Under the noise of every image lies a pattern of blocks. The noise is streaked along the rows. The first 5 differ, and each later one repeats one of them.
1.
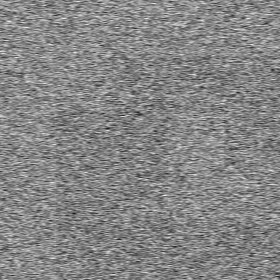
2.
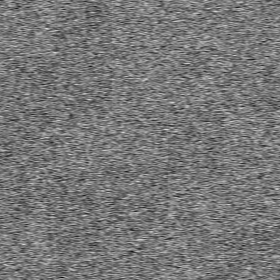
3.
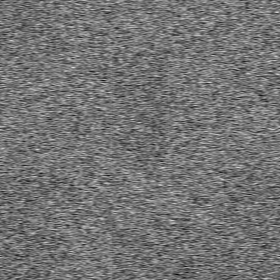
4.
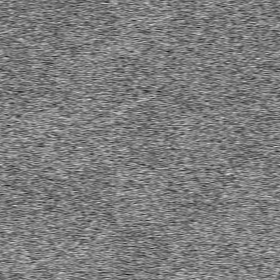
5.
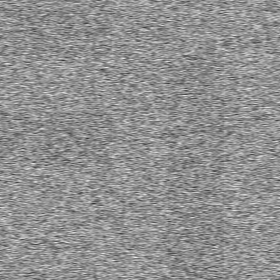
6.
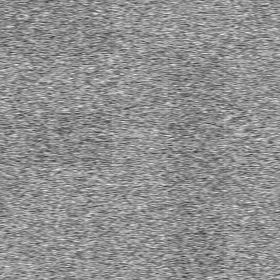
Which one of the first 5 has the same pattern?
5
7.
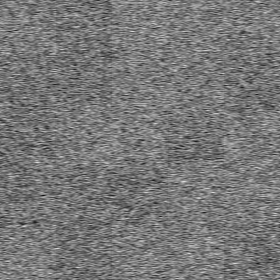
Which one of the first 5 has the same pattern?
2
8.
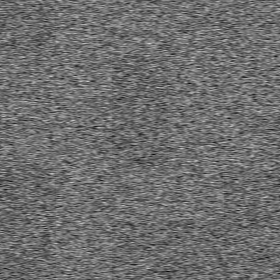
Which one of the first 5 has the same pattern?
3
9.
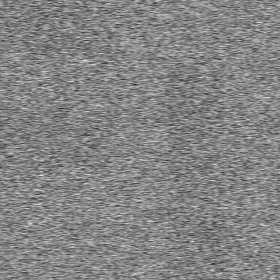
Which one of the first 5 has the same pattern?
5
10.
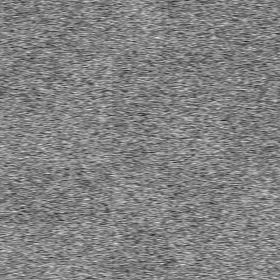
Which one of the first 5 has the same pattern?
4
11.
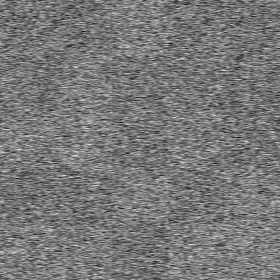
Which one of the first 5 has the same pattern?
4
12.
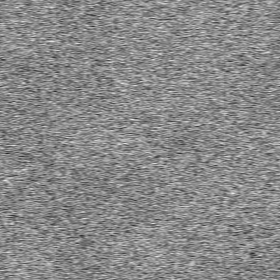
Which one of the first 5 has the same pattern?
2
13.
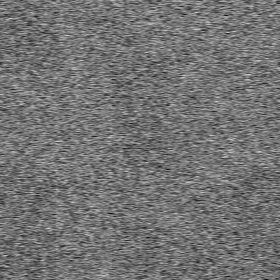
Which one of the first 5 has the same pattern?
3
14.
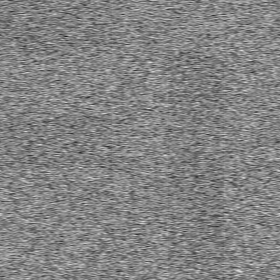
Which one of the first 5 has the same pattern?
5
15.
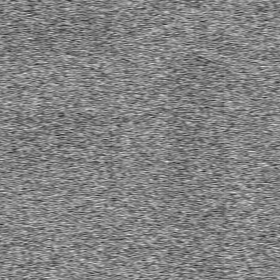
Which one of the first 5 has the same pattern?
5
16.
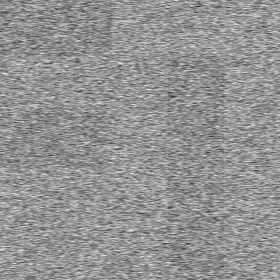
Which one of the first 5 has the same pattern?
5
